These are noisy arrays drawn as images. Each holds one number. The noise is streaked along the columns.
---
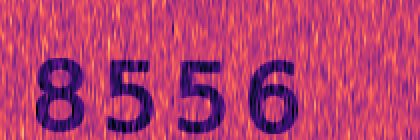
8556
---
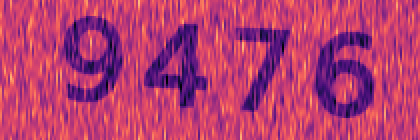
9476
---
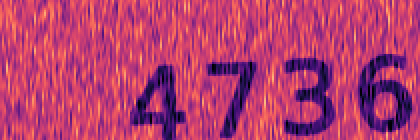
4736
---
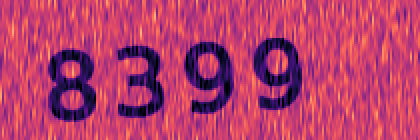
8399
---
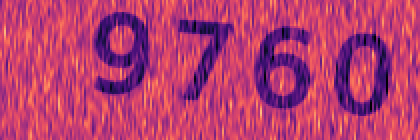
9760
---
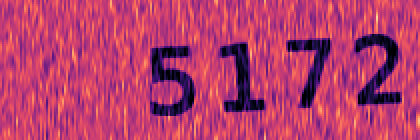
5172
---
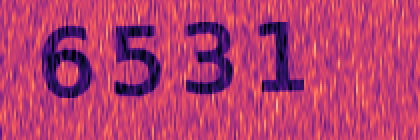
6531
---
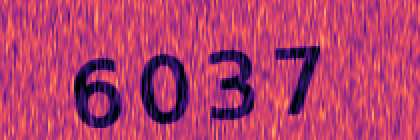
6037
